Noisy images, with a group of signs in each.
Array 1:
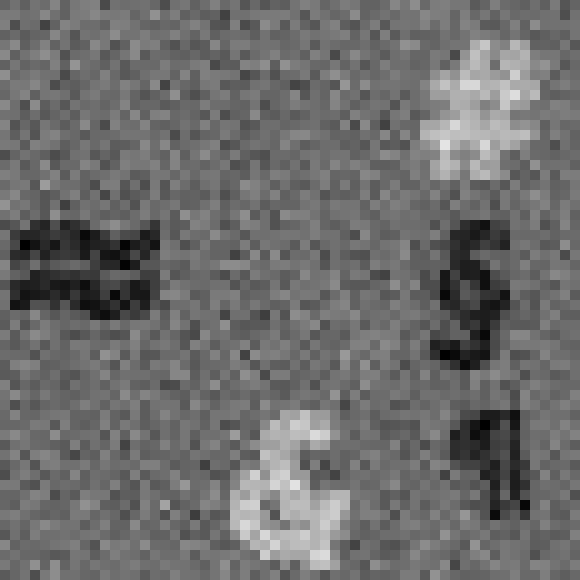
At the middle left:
approximately sign
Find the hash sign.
top right
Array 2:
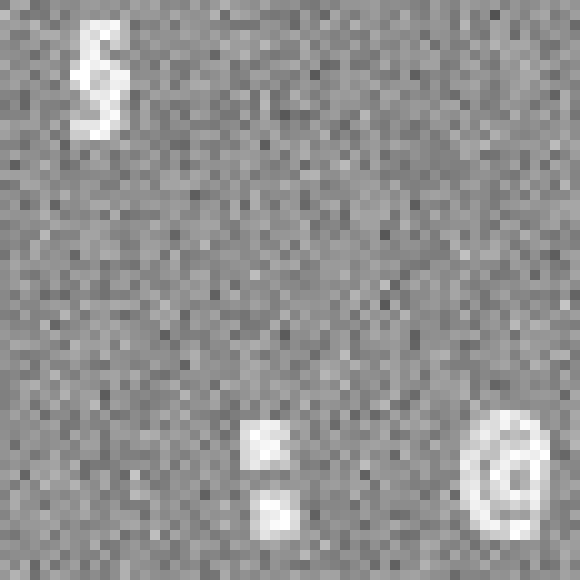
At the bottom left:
nothing
